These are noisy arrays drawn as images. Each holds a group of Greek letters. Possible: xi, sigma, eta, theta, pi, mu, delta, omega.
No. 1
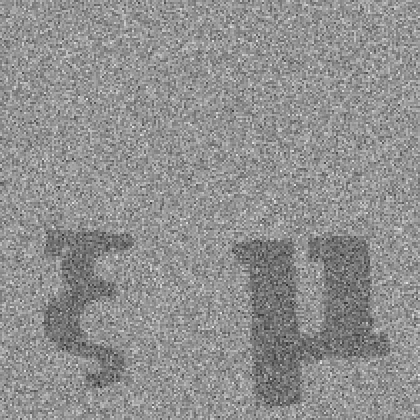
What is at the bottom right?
mu
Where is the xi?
bottom left
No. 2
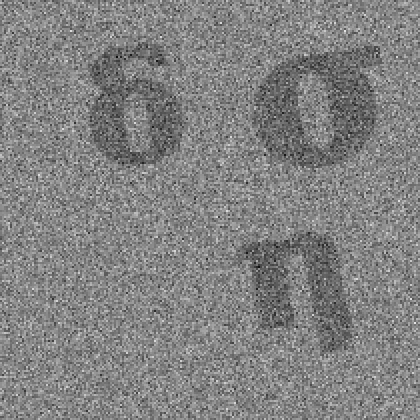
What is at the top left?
delta
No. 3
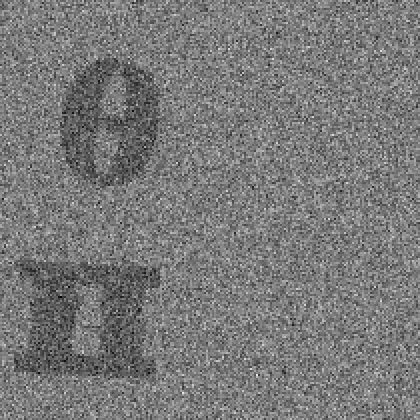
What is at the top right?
nothing
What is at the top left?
theta
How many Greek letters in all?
2
